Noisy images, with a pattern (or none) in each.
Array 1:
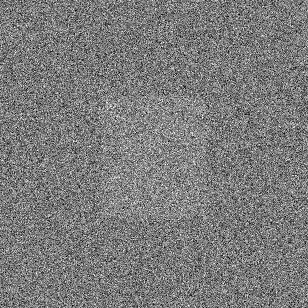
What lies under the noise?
one block
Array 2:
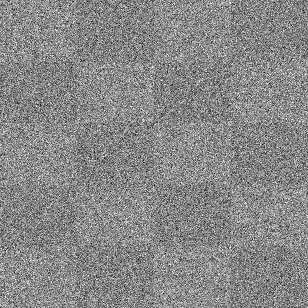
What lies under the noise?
a checkerboard
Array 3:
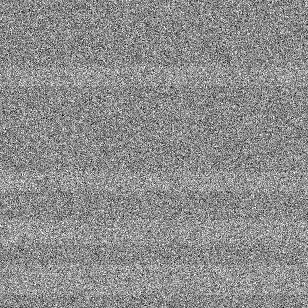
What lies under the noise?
bands of rows
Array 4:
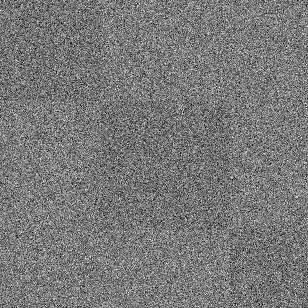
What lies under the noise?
blocks along the diagonal
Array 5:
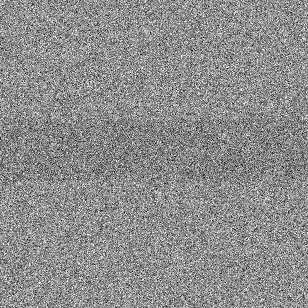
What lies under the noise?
one band of rows
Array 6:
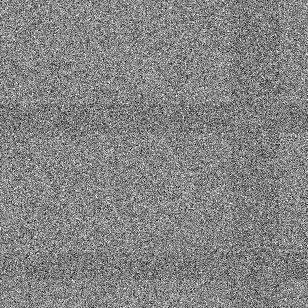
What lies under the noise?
bands of rows crossing bands of columns
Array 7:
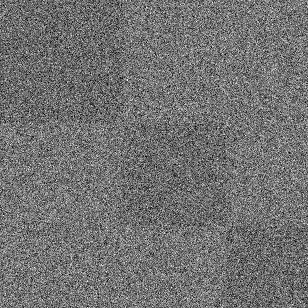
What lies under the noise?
blocks along the diagonal
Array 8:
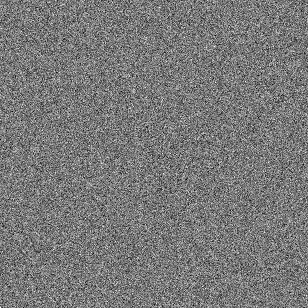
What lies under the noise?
only noise
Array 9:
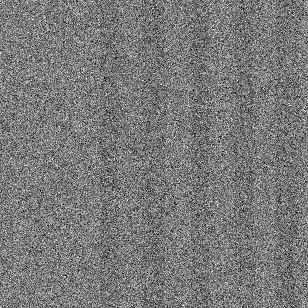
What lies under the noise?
bands of columns
